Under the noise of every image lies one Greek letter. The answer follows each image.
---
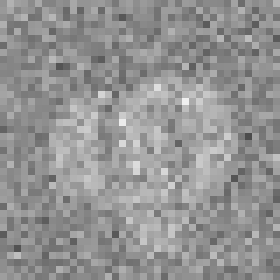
phi
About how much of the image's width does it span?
two thirds
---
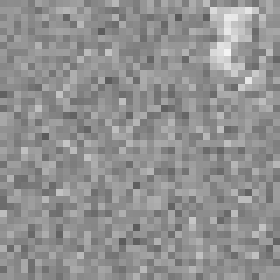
xi
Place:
top right
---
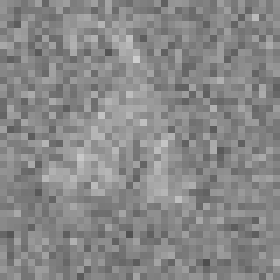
lambda
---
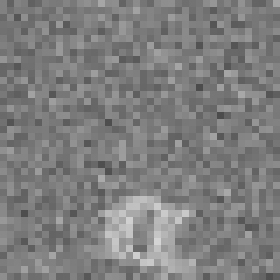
alpha
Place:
bottom middle
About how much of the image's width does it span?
a third
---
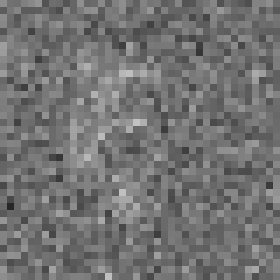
xi
